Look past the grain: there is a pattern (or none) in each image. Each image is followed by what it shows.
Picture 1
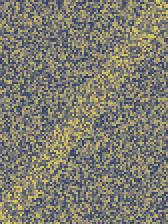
a diagonal band
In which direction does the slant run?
bottom left to top right
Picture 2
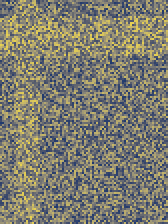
bands of rows crossing bands of columns
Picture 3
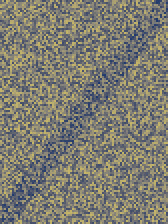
a diagonal band
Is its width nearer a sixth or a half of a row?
a sixth
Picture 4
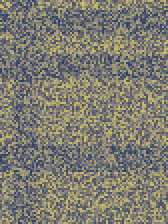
bands of rows crossing bands of columns
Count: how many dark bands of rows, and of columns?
3 and 1
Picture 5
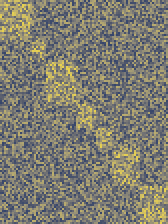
blocks along the diagonal
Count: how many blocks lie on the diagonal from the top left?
7
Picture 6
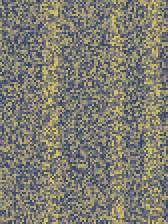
bands of columns
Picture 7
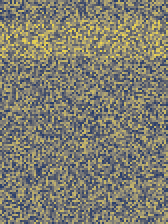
one band of rows
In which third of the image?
top
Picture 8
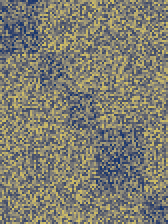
blocks along the diagonal
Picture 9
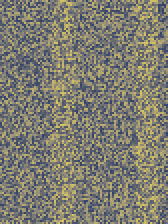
bands of columns
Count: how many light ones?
2
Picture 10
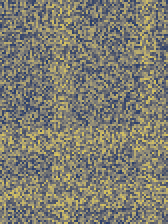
bands of rows crossing bands of columns
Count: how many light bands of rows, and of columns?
2 and 2
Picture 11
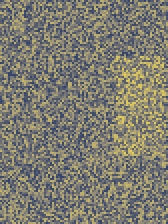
one block
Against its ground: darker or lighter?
lighter
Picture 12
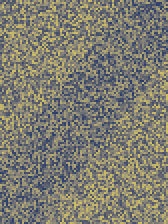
a diagonal band
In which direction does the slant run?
bottom left to top right
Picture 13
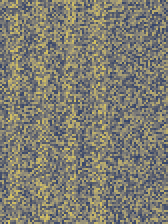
bands of columns
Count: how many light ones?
4
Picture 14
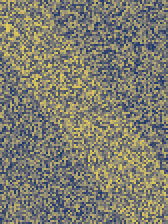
a diagonal band
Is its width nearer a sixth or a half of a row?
a half
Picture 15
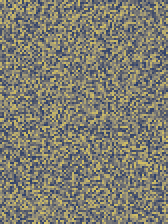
only noise
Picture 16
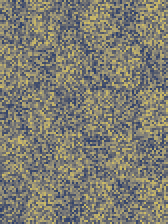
a checkerboard
